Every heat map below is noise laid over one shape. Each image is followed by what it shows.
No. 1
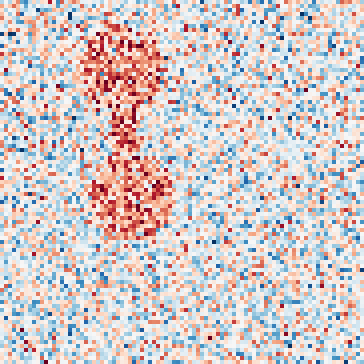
red dumbbell
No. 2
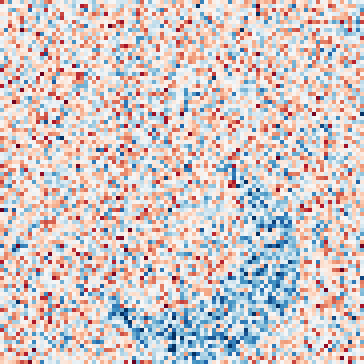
blue crescent
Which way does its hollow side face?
up and left
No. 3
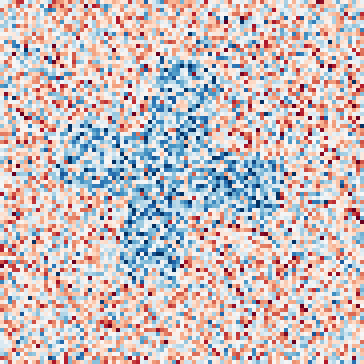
blue cross
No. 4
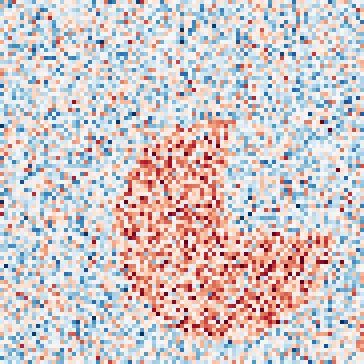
red disc with a wedge cut out
